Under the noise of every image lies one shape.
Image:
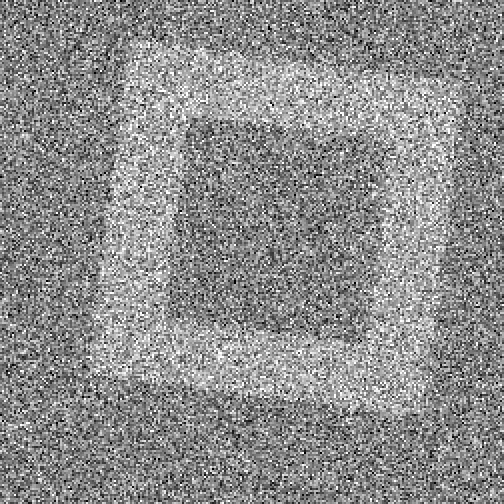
light square frame
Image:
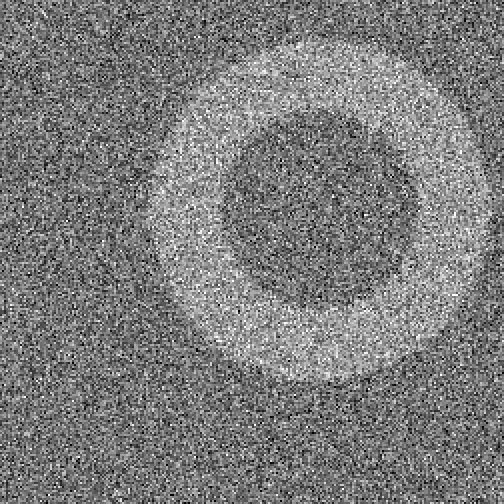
light ring
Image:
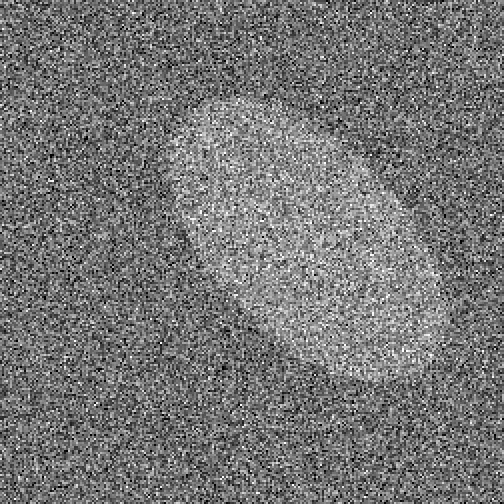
light ellipse
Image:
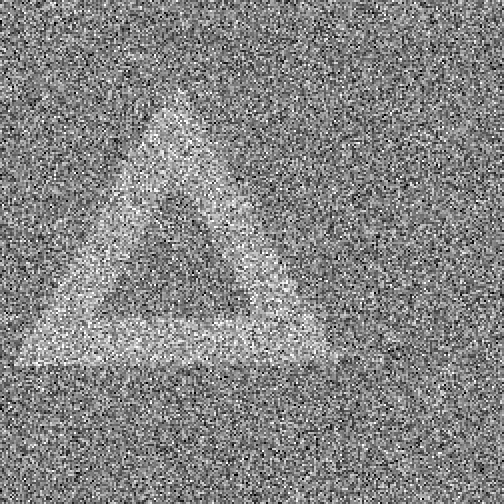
light triangle frame
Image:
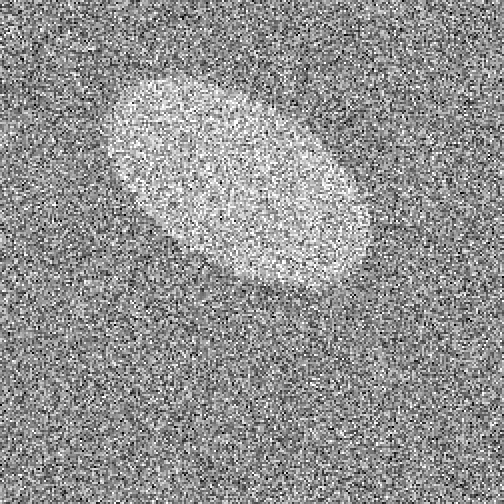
light ellipse
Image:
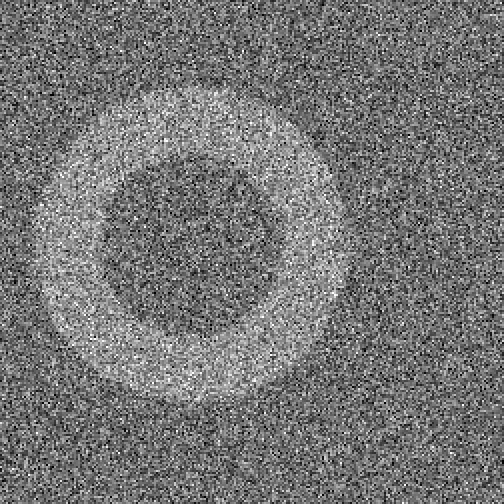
light ring
